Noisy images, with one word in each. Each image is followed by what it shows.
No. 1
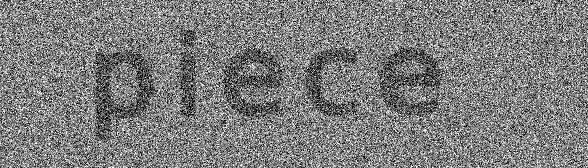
piece
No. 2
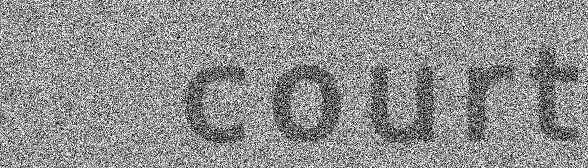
court
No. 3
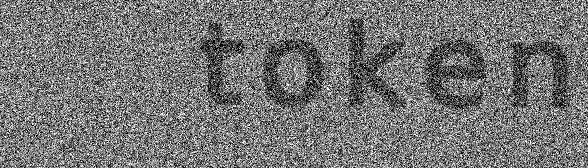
token
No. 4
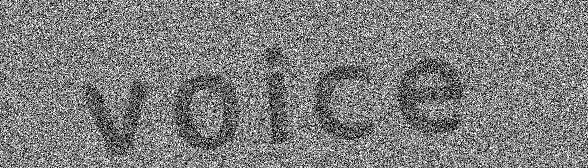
voice
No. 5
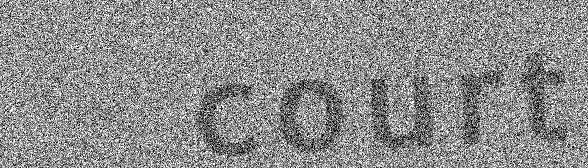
court
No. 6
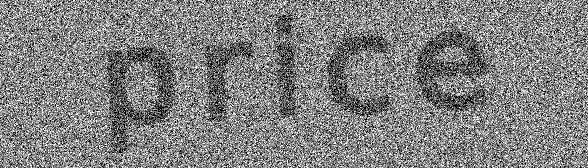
price
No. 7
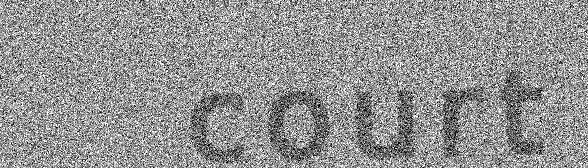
court
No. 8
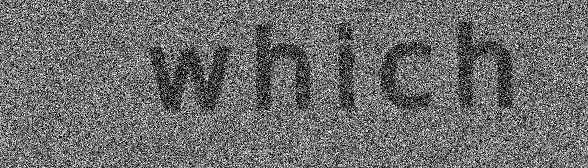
which
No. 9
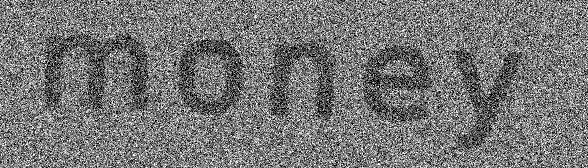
money
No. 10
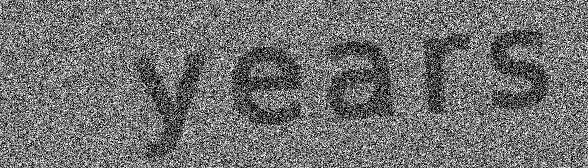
years
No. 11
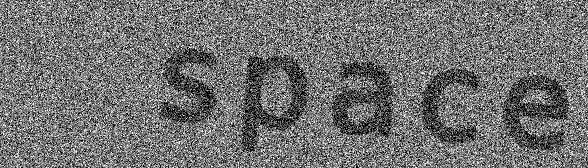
space
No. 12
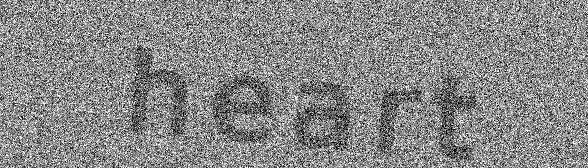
heart
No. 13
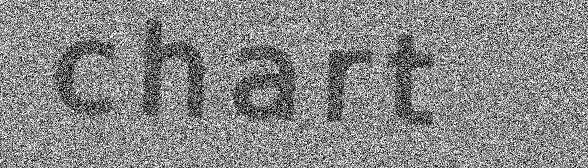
chart
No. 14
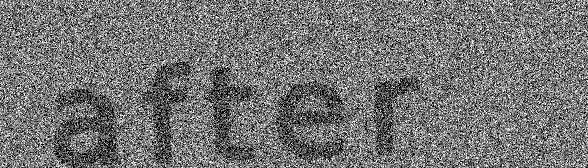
after
